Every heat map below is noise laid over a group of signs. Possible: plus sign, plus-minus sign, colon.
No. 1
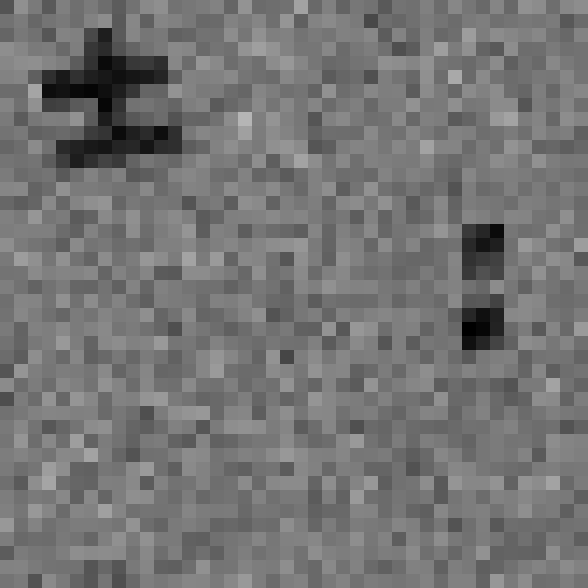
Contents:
top left: plus-minus sign; middle right: colon
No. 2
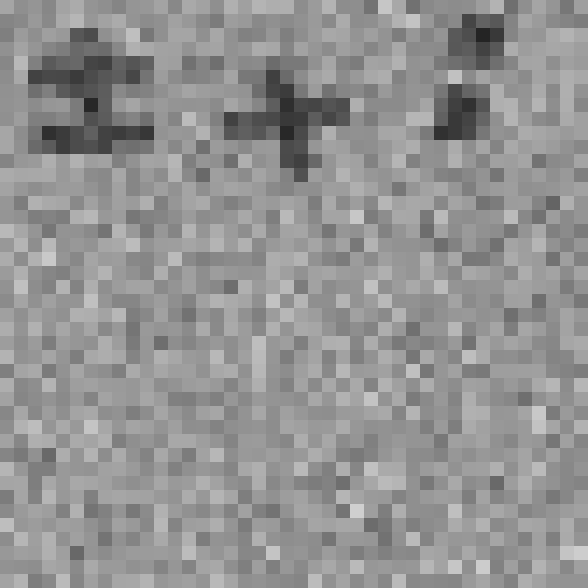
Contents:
top left: plus-minus sign; top middle: plus sign; top right: colon
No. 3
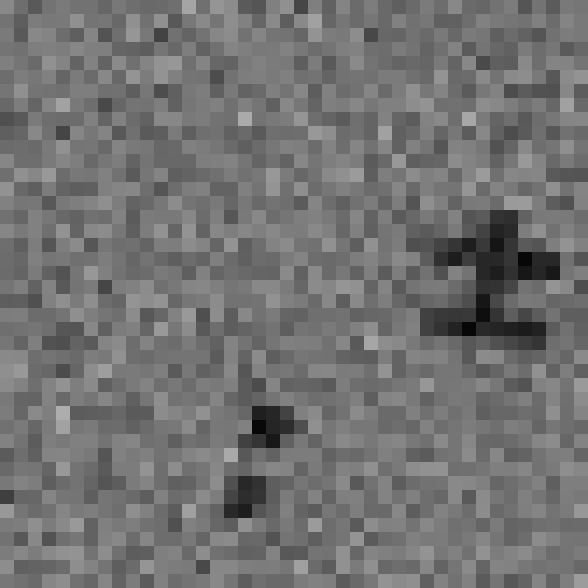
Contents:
middle right: plus-minus sign; bottom middle: colon
